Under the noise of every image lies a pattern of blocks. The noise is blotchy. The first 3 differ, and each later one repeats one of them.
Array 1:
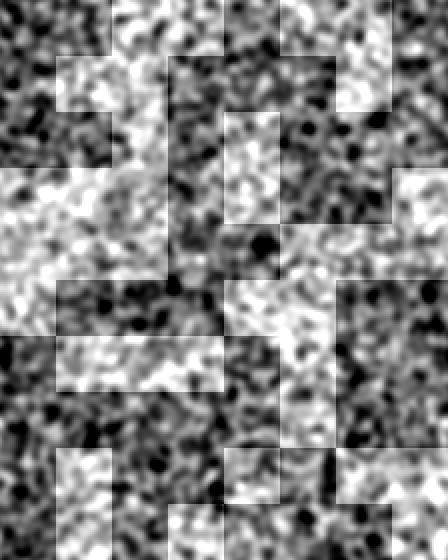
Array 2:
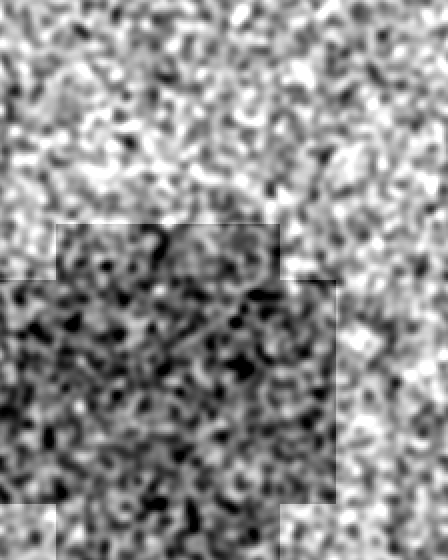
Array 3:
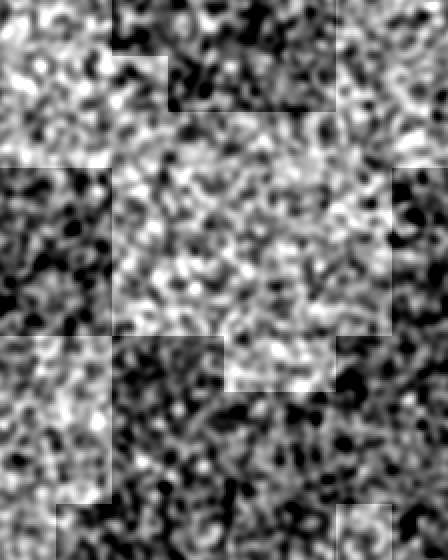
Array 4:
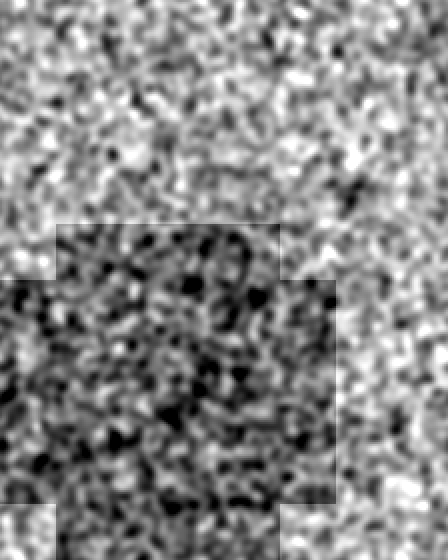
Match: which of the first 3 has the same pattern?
2
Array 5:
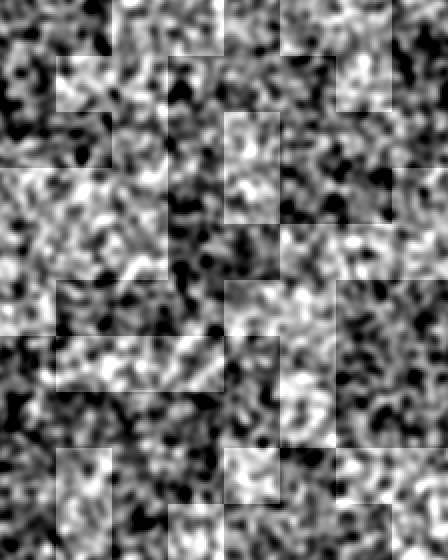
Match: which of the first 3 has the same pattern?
1
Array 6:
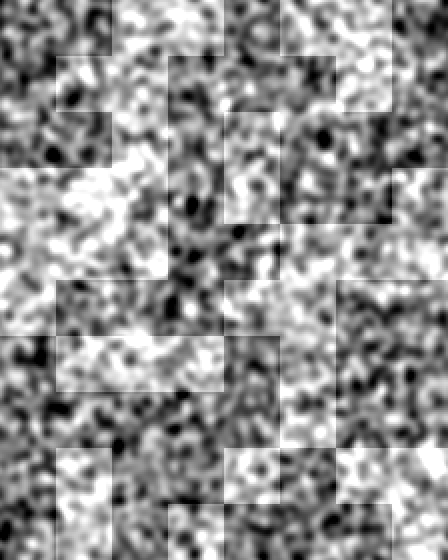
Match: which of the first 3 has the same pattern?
1
